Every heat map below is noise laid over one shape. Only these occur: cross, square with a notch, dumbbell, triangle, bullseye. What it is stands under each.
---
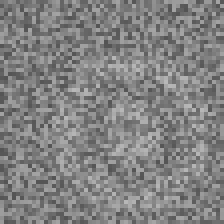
light bullseye
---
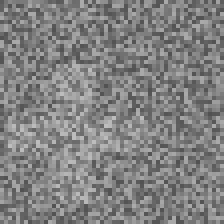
light cross
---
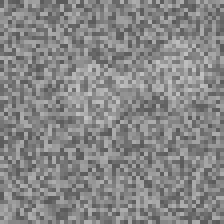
light dumbbell
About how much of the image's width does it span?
two thirds
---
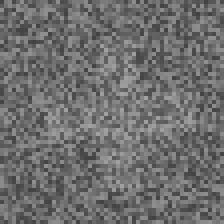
light cross
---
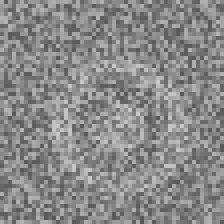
light bullseye
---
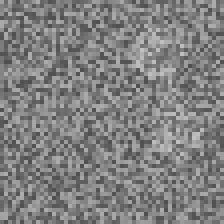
light dumbbell
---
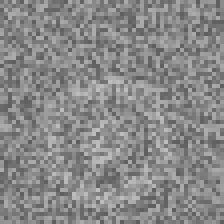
light bullseye
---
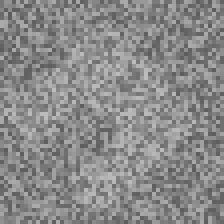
light square with a notch
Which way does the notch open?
down and left
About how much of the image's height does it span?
nearly all
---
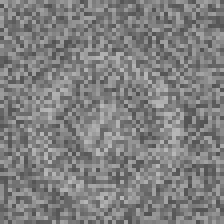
light bullseye
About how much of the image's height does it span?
two thirds
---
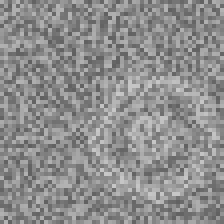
light bullseye
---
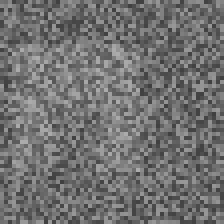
light square with a notch
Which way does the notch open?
down
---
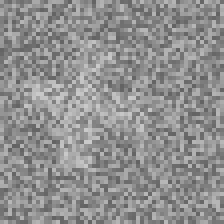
light cross
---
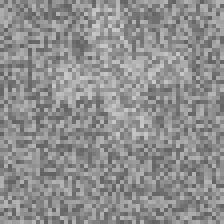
light cross
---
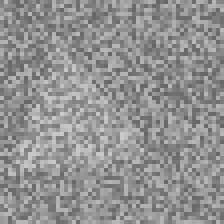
light triangle
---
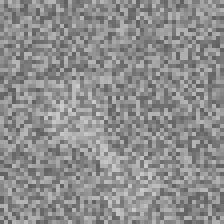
light dumbbell
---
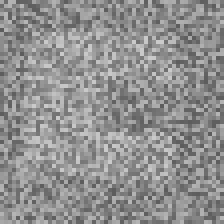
light square with a notch
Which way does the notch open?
right
